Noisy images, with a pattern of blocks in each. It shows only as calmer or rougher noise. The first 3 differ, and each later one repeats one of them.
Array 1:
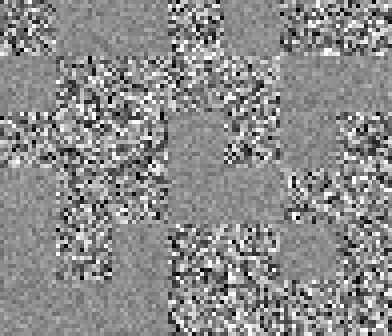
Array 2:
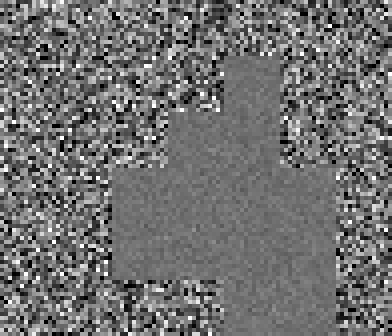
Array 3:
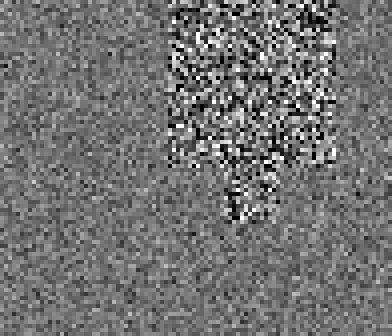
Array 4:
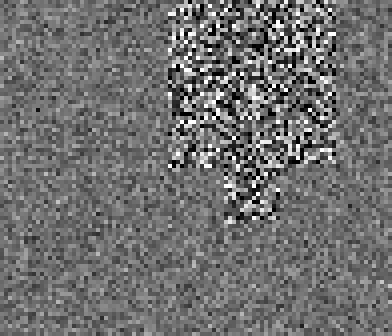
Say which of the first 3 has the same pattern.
3
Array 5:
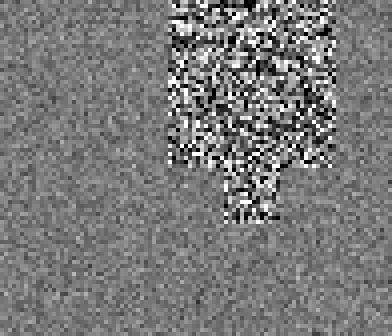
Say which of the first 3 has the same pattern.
3
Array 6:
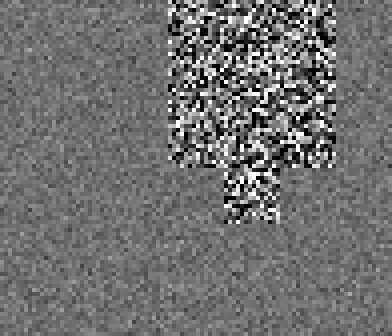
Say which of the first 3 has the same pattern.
3
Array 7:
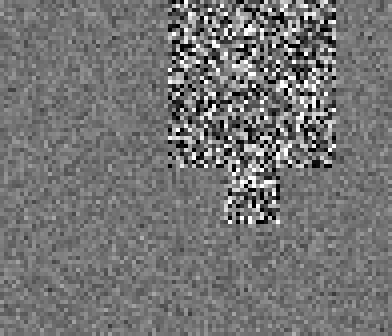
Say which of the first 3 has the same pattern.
3
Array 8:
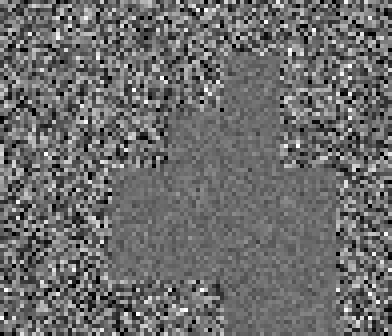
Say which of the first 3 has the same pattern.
2
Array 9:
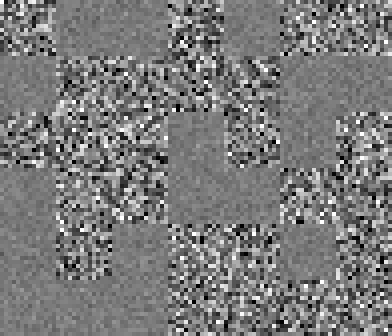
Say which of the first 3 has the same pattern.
1
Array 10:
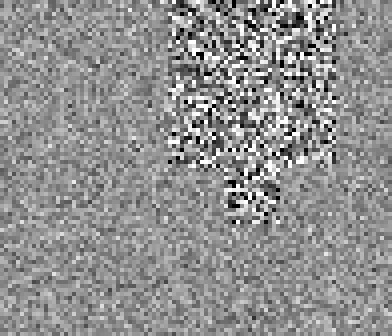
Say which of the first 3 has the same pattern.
3
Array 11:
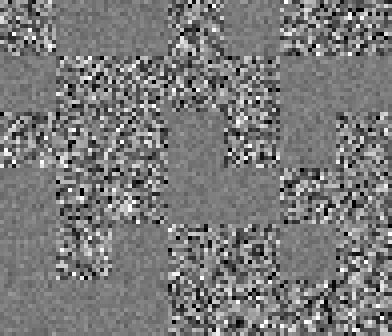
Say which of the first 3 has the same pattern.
1
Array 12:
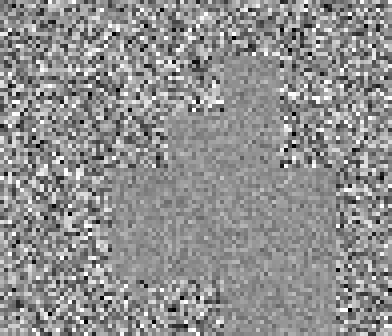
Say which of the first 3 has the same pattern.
2
